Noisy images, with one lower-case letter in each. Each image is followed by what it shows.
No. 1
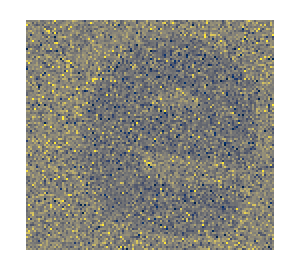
e
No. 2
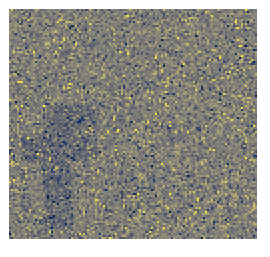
f
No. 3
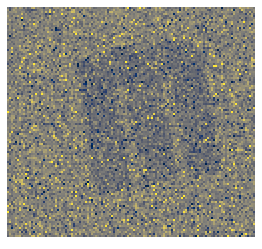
m
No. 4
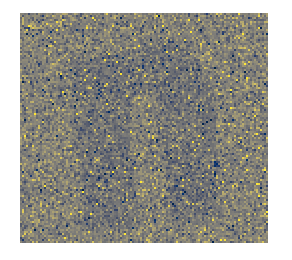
n
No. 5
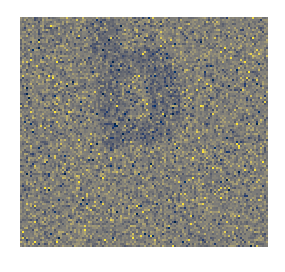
b
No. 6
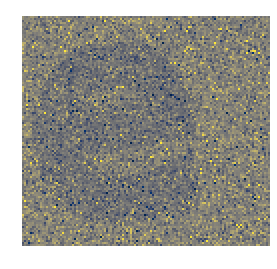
e
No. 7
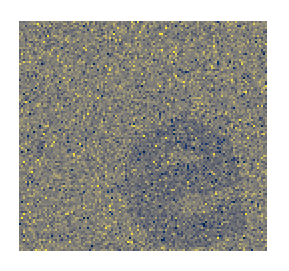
e
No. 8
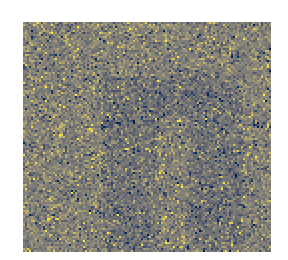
n
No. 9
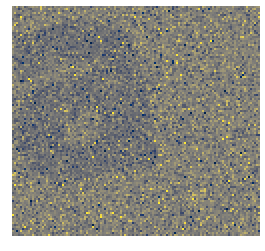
a
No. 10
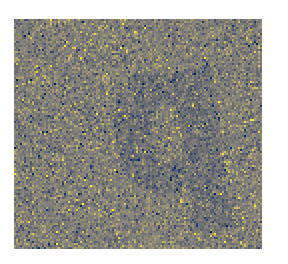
q
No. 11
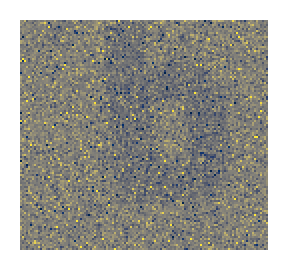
b
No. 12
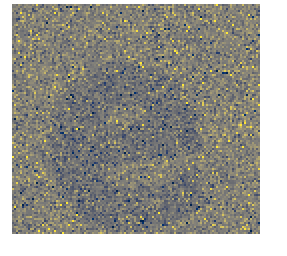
e
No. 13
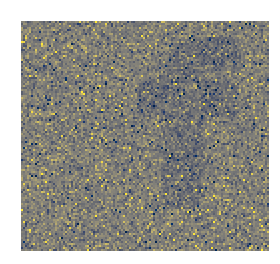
f
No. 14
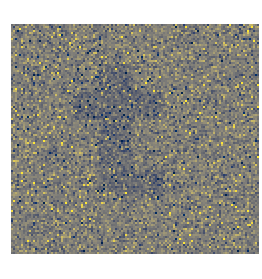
t
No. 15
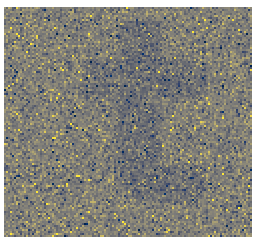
t
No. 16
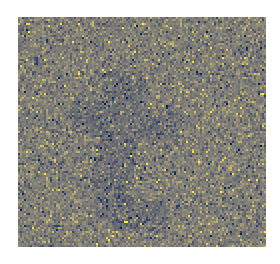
t
